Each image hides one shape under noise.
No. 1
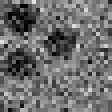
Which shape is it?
three dots
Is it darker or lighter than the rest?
darker
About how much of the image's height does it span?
two thirds
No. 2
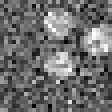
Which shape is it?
three dots
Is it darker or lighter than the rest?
lighter
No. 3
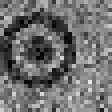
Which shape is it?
bullseye
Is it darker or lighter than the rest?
darker
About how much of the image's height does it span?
two thirds
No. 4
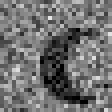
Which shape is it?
crescent
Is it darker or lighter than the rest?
darker
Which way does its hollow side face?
right
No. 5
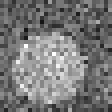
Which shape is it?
disc
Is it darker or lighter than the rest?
lighter
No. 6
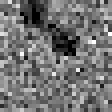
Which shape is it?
dumbbell
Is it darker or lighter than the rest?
darker
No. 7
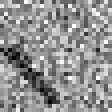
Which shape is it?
bar
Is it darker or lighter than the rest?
darker
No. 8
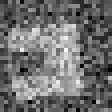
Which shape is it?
square with a notch
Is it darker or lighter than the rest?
lighter
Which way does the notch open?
left
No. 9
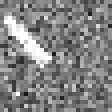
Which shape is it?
bar
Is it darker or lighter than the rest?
lighter
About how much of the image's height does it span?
half
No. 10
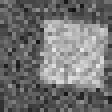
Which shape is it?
square
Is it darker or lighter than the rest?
lighter
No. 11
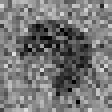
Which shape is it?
disc with a wedge cut out
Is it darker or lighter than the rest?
darker
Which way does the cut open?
down and left
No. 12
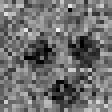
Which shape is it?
three dots
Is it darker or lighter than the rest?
darker
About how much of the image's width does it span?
two thirds
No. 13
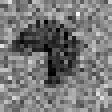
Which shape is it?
disc with a wedge cut out
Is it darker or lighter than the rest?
darker
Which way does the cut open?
down and left
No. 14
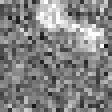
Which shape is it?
dumbbell
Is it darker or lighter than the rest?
lighter
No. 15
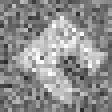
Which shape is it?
square with a notch
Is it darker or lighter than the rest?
lighter
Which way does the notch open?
down and right
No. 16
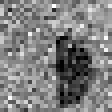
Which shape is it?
half disc
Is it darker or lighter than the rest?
darker
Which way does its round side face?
right
